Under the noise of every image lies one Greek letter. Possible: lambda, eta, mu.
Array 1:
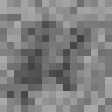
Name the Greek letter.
mu
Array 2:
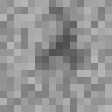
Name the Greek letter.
lambda
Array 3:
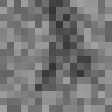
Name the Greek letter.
lambda
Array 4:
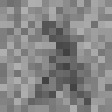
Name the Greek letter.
lambda
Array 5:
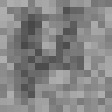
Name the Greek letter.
mu
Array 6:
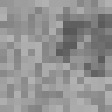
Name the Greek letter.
eta
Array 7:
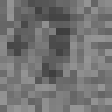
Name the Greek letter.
eta
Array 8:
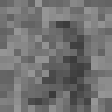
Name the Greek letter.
lambda
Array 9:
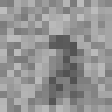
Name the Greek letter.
lambda
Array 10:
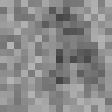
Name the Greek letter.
lambda
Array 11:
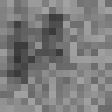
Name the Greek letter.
mu
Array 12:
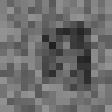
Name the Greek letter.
eta
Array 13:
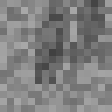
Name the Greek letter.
mu
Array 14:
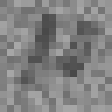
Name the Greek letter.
mu
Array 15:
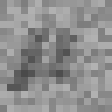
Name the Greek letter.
mu
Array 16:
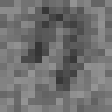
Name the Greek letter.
eta
